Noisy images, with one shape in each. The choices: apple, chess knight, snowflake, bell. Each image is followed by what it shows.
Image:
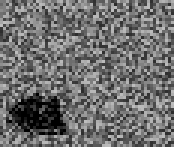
chess knight
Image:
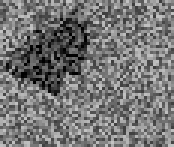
chess knight
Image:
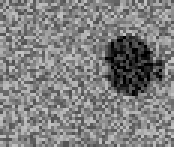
apple
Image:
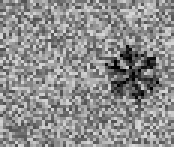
snowflake
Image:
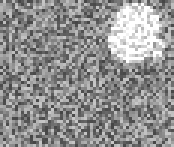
apple
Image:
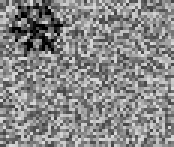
snowflake
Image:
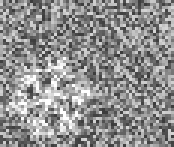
snowflake
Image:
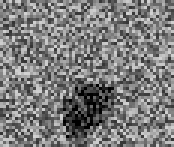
chess knight
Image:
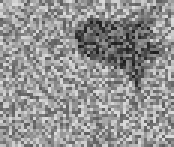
bell
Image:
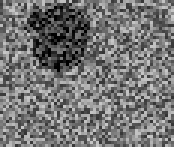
apple
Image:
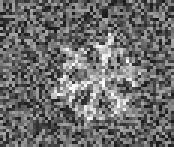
snowflake
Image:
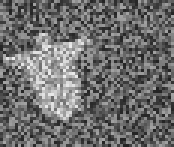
bell
